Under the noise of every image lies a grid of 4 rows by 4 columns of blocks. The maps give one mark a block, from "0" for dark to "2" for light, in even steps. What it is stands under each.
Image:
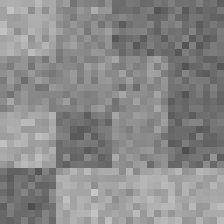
2 1 0 0
1 1 1 0
2 0 1 0
0 2 2 2
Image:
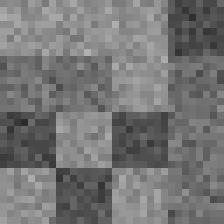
2 2 2 0
1 1 2 1
0 2 0 1
2 0 2 1
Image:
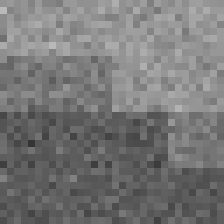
2 2 2 2
1 1 2 2
0 0 0 1
0 0 0 0
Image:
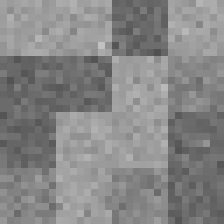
2 2 0 2
0 0 2 1
0 2 2 0
1 2 1 0
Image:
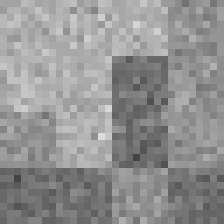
2 2 2 1
2 2 0 1
1 2 0 1
0 0 1 0
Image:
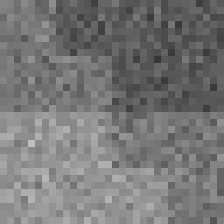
1 0 0 0
1 1 0 0
2 2 1 1
2 2 2 1
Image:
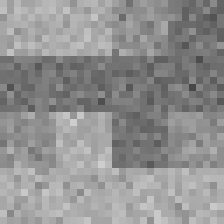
2 2 1 0
0 0 0 0
1 2 0 1
2 2 2 2
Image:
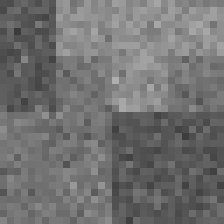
0 2 2 2
0 1 2 1
1 1 0 0
1 1 0 0
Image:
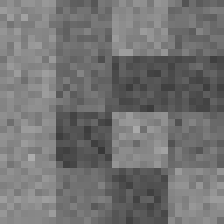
2 1 2 1
2 1 0 0
2 0 2 1
2 1 0 2
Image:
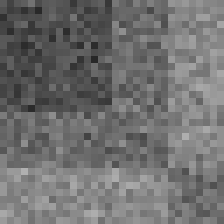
0 0 1 2
0 0 1 2
1 1 1 2
2 2 2 1
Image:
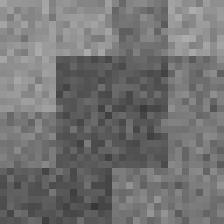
2 2 1 2
2 0 0 1
1 0 0 1
0 0 1 1
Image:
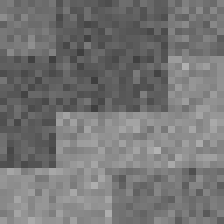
1 0 0 1
0 0 0 2
0 2 2 2
2 2 1 1
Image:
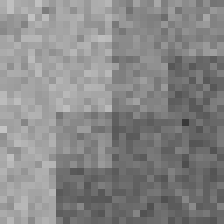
2 2 1 1
2 2 1 0
2 1 0 0
2 0 0 0
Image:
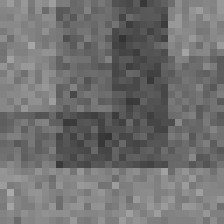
2 1 0 2
2 1 0 1
1 0 0 1
2 2 2 2
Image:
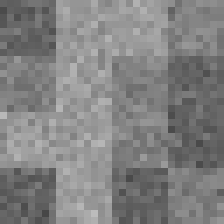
0 2 2 1
1 2 1 0
2 2 1 0
0 2 0 1
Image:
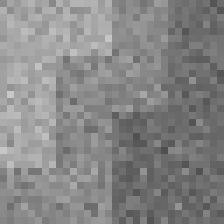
2 2 1 0
2 1 1 0
2 1 0 0
1 1 0 0
